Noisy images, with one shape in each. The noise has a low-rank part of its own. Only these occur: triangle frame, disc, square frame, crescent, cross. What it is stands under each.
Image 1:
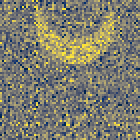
light crescent
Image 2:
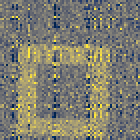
light square frame
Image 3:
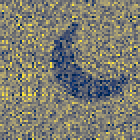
dark crescent
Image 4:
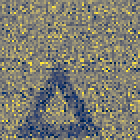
dark triangle frame
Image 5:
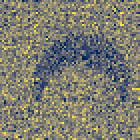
dark crescent
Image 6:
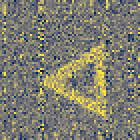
light triangle frame
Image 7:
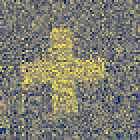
light cross
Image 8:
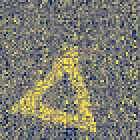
light triangle frame
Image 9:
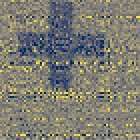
dark cross
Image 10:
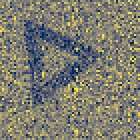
dark triangle frame
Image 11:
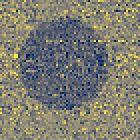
dark disc
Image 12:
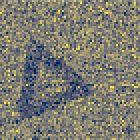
dark triangle frame
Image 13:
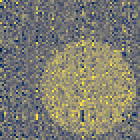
light disc
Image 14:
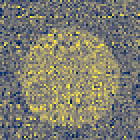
light disc
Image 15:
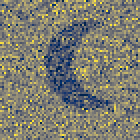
dark crescent
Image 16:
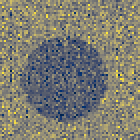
dark disc
